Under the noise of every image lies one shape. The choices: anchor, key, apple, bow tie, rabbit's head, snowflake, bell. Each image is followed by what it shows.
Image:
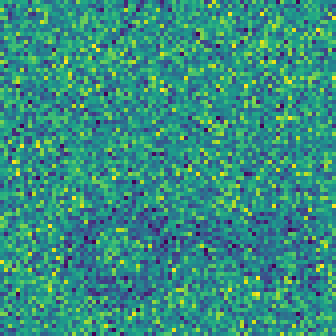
key
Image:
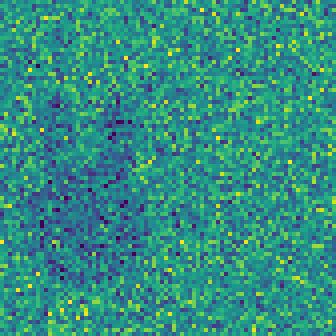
rabbit's head
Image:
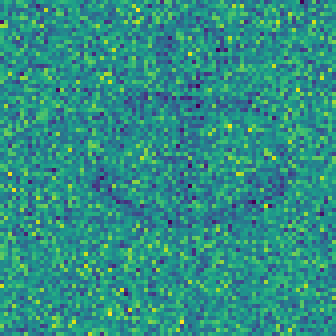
anchor
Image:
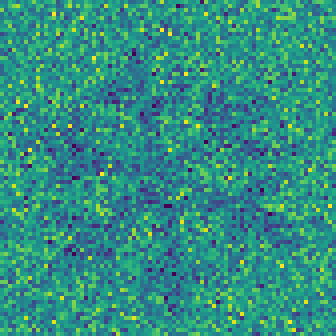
snowflake
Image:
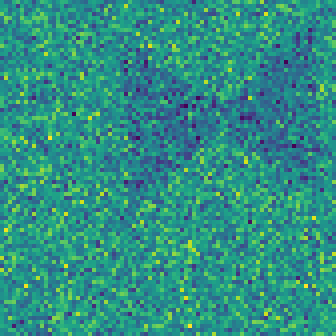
bow tie
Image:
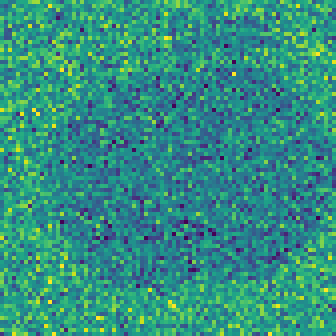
apple
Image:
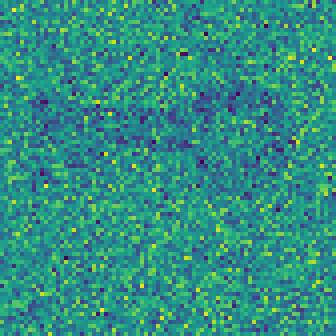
key
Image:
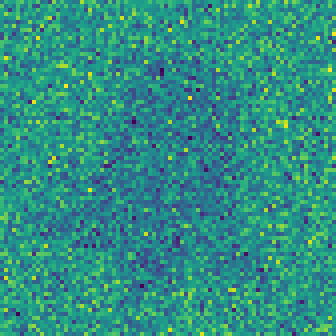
bell
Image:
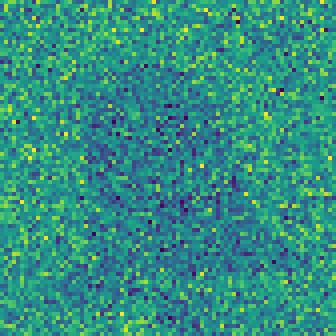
bell
